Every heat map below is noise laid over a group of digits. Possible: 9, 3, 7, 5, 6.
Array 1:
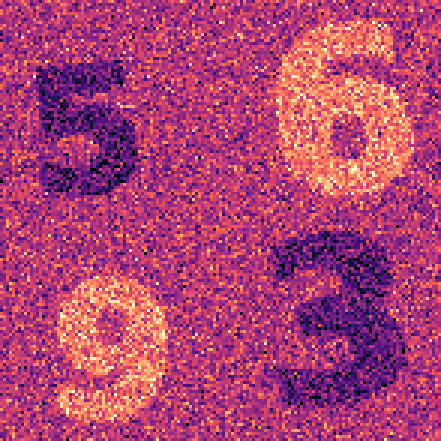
top left: dark 5; top right: light 6; bottom left: light 9; bottom right: dark 3
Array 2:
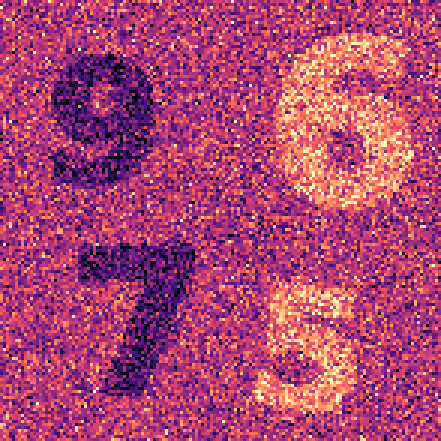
top left: dark 9; top right: light 6; bottom left: dark 7; bottom right: light 5
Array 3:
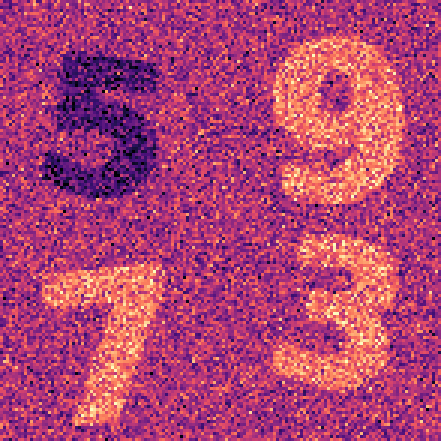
top left: dark 5; top right: light 9; bottom left: light 7; bottom right: light 3
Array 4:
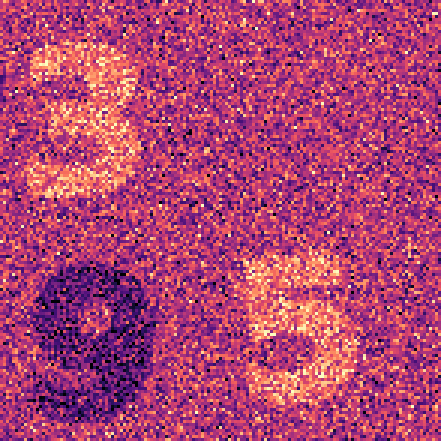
top left: light 3; bottom left: dark 9; bottom right: light 5
